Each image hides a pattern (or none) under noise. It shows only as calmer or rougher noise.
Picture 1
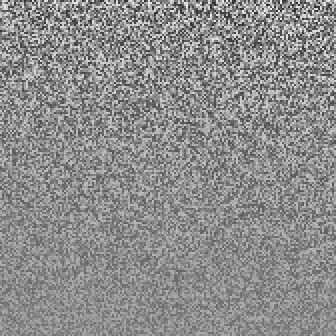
a smooth slope
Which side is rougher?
top
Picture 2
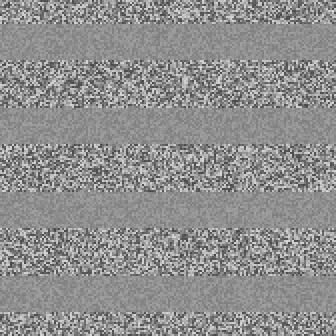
horizontal stripes
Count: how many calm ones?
4
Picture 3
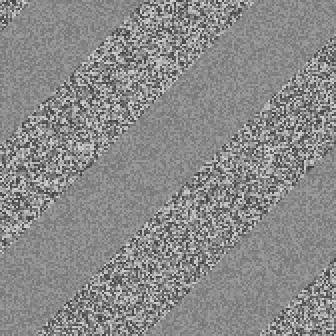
diagonal stripes
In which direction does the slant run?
bottom left to top right
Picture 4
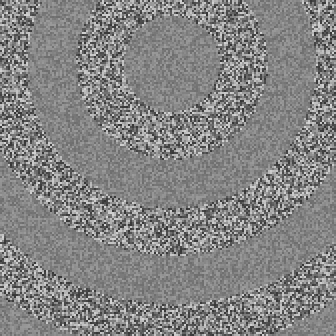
rings round one point
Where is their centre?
top middle
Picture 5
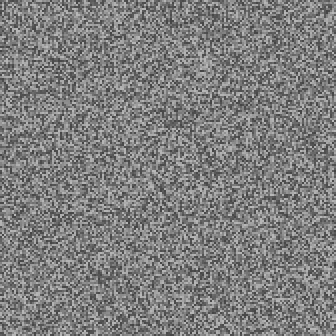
only noise
